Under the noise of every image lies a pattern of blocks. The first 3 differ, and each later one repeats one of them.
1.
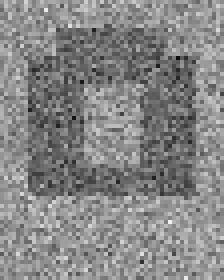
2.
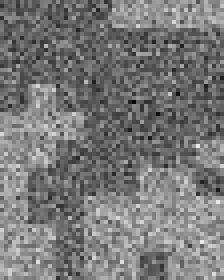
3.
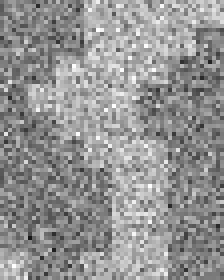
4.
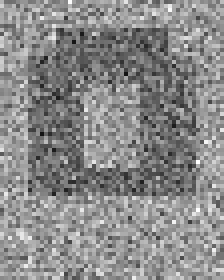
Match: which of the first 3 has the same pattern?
1
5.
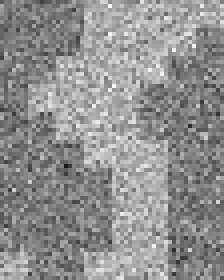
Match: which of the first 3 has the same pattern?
3
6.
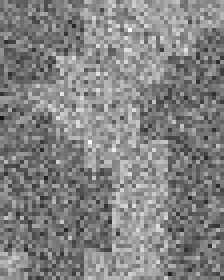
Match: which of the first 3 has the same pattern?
3
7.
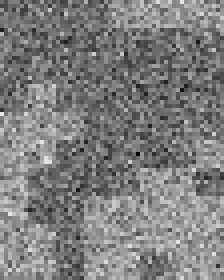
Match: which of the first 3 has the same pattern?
2
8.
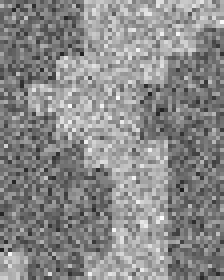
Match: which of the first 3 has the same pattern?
3
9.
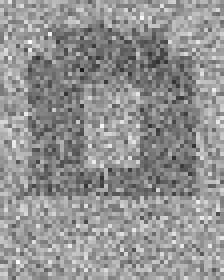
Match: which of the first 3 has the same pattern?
1
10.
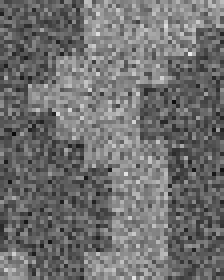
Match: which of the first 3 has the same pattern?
3
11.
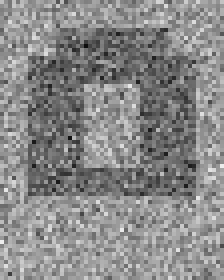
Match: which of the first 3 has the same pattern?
1
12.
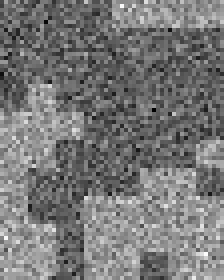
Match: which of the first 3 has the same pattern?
2
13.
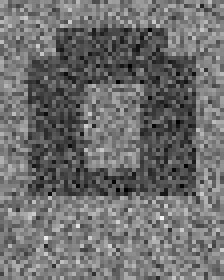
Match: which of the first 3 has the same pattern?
1
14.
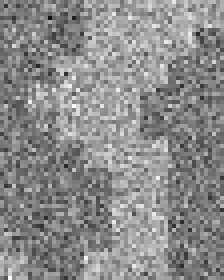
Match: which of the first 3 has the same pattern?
3
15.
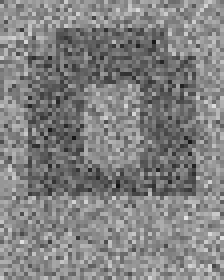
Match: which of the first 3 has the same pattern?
1
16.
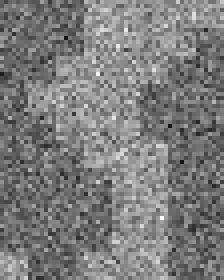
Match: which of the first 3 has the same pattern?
3
